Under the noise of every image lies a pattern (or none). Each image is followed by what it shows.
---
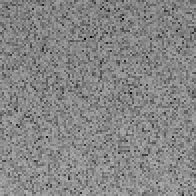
a smooth slope
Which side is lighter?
bottom
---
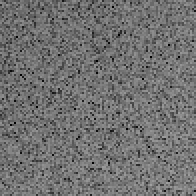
a smooth slope
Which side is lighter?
bottom right
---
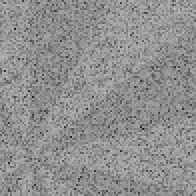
spokes from one point
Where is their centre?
bottom left
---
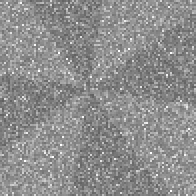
spokes from one point
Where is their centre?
centre
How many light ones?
4
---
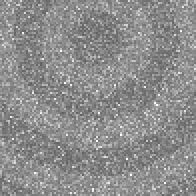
rings round one point
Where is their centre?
top middle
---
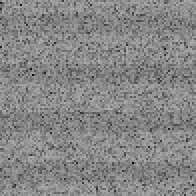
horizontal stripes
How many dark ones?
4
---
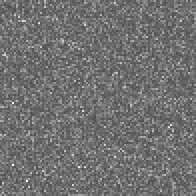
only noise
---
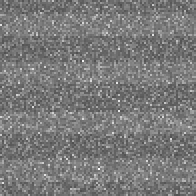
horizontal stripes
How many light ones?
4
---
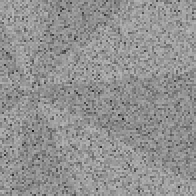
spokes from one point
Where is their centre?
middle left
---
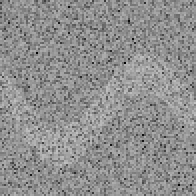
a wavy band
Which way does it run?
left to right
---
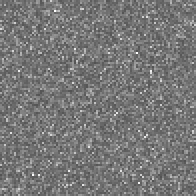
only noise
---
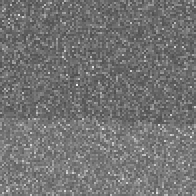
a sharp edge
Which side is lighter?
bottom
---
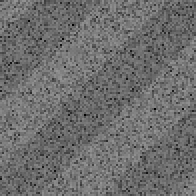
diagonal stripes
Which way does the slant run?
bottom left to top right
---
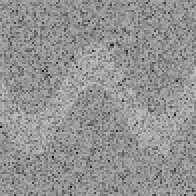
a wavy band
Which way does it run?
left to right
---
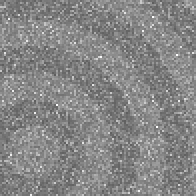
rings round one point
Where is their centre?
bottom left
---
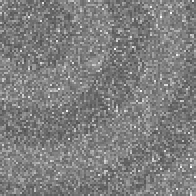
rings round one point
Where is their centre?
top left
